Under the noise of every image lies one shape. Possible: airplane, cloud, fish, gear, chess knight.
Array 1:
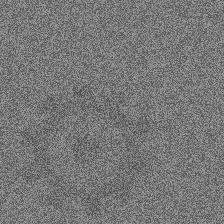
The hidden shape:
gear
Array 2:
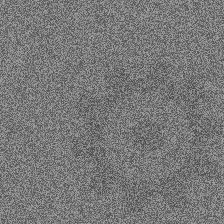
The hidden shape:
gear
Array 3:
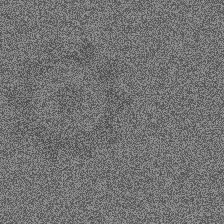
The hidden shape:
gear
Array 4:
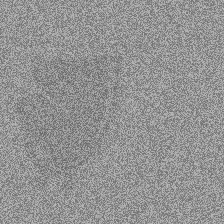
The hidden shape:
chess knight
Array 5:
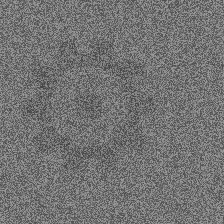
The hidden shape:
gear
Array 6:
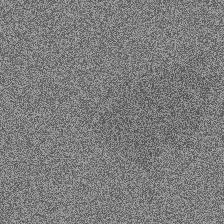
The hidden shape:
chess knight
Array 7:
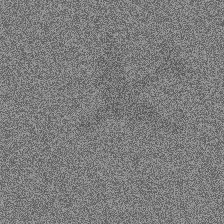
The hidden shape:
airplane
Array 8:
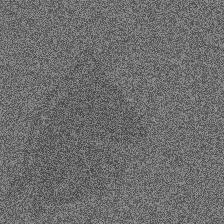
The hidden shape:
chess knight
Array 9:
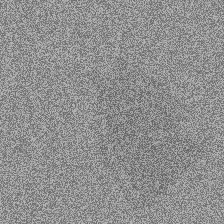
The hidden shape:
chess knight
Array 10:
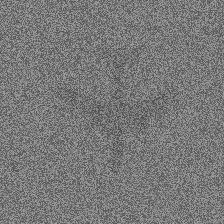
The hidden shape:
airplane
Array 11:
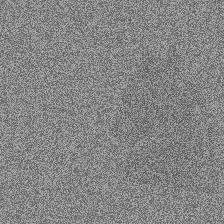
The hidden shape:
chess knight
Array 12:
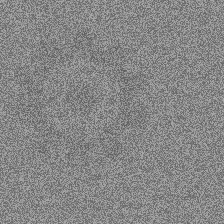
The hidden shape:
gear
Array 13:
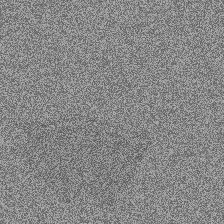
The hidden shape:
chess knight
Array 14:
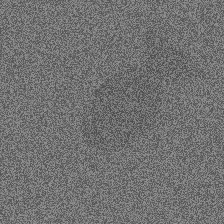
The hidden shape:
fish
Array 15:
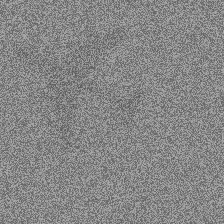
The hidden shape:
airplane
